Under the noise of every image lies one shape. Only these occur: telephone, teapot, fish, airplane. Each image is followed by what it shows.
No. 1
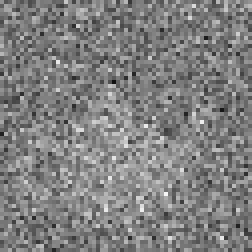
teapot
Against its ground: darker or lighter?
lighter
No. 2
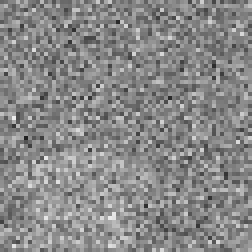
telephone
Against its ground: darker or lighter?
lighter
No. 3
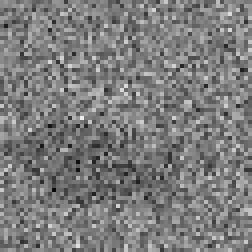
fish
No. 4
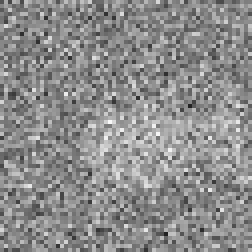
fish
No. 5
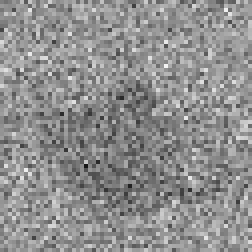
teapot
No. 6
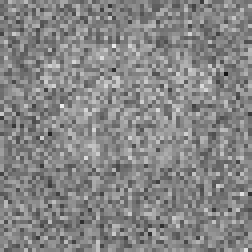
telephone
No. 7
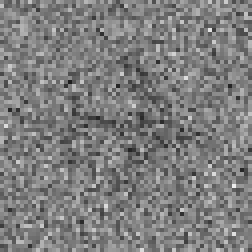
airplane
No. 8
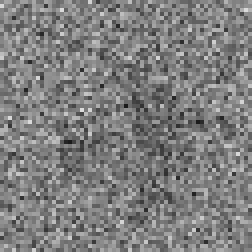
airplane
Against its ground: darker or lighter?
darker
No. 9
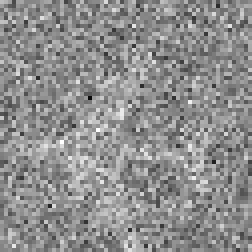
airplane
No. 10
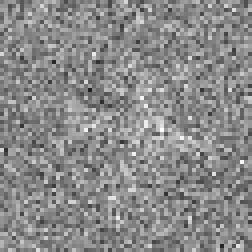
airplane
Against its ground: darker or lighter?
lighter
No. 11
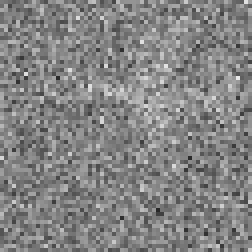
airplane
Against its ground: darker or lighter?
lighter
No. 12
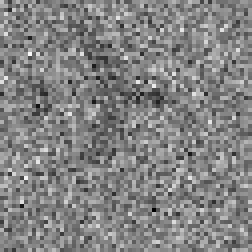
airplane
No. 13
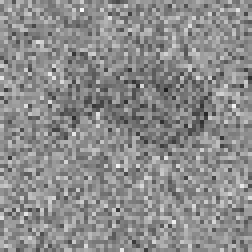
fish
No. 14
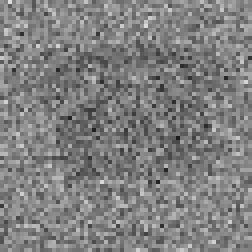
telephone
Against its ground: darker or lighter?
darker
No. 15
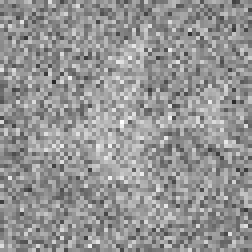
airplane
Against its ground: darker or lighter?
lighter
